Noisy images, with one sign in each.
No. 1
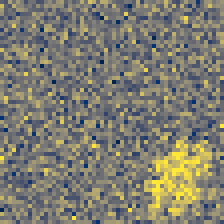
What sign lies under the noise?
hash sign
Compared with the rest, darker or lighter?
lighter
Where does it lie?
bottom right
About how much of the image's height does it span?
a third
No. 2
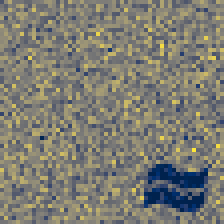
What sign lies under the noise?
approximately sign
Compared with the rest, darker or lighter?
darker
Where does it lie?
bottom right
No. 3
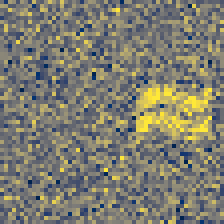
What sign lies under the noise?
approximately sign
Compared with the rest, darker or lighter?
lighter
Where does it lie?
middle right
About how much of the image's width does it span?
a third
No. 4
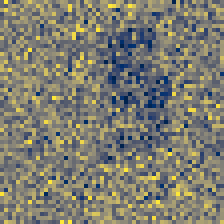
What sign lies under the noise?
section sign
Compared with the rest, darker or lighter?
darker
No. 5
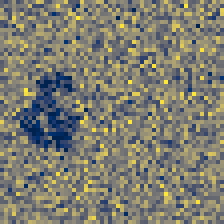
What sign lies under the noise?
ampersand
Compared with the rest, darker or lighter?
darker
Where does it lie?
middle left
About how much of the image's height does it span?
a third
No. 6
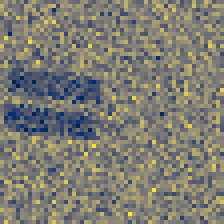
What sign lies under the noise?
equals sign
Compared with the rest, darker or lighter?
darker
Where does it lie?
middle left
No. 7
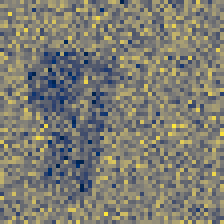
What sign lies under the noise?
pilcrow
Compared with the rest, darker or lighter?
darker
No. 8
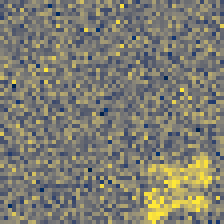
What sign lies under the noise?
not-equal sign
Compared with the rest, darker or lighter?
lighter
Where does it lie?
bottom right
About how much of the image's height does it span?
a third
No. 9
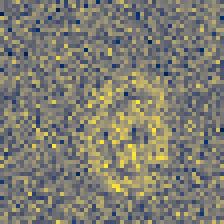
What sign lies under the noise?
at sign
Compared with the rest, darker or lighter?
lighter
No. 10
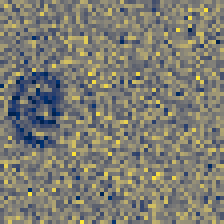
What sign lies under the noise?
at sign
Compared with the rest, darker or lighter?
darker
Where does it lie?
middle left
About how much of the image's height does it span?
a third
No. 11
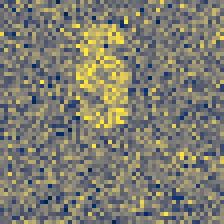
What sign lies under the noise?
section sign
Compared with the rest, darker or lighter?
lighter
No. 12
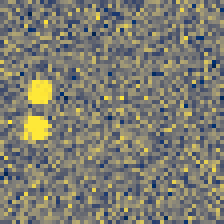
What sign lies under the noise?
colon
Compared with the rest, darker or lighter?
lighter
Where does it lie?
middle left
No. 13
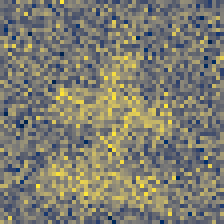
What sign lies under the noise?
plus-minus sign
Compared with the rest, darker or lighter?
lighter
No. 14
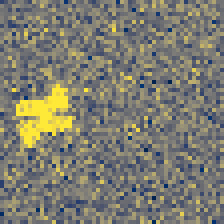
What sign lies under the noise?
not-equal sign
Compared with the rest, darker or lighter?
lighter
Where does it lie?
middle left
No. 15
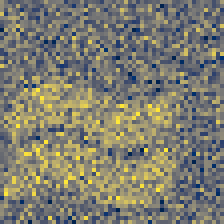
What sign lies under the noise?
approximately sign
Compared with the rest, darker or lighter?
lighter
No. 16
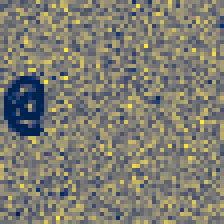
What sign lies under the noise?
at sign
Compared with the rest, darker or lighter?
darker
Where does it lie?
middle left
